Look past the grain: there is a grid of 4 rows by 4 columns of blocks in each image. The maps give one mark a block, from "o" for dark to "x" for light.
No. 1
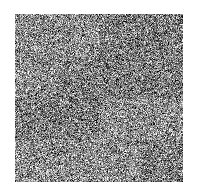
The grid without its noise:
x x o o
x o o o
o o x x
x x x o
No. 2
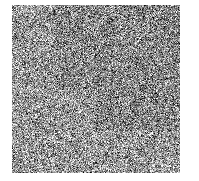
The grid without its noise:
x o o o
x o o o
x x o o
x x x x
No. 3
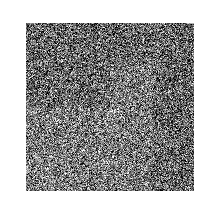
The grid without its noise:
o o o o
o o x o
x x x o
x x x o
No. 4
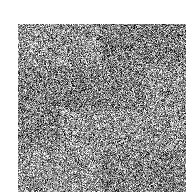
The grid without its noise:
x x o o
o o o x
o x x x
x x o o
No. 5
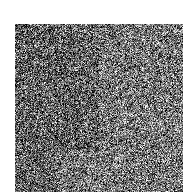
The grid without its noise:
o o x x
o o x x
o o x x
o x x x
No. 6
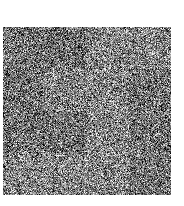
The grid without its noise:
o o x x
o x x o
o o x o
x x x o
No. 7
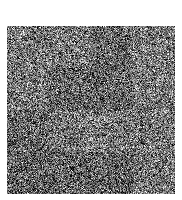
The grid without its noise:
x x o x
x o o x
o x x x
o o o x
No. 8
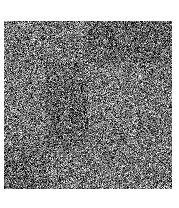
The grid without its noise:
x x o o
x o x x
x o x x
o x x x
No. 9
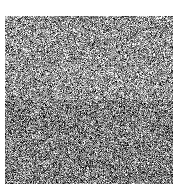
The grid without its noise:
x x x x
x x x x
o o o o
o o o o
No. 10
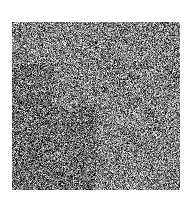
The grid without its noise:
x x x x
o x x x
o o x x
o o x x
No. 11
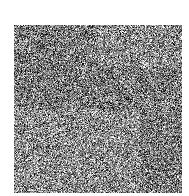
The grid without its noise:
o o x x
o o o o
x x x o
x x x o
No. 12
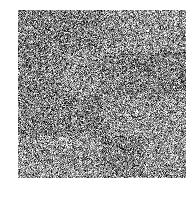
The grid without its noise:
o o x x
o x o o
o o x x
x x o x
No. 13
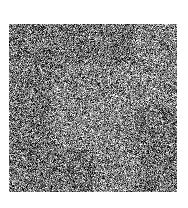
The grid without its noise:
o o o x
o x x x
o x x o
o o x o
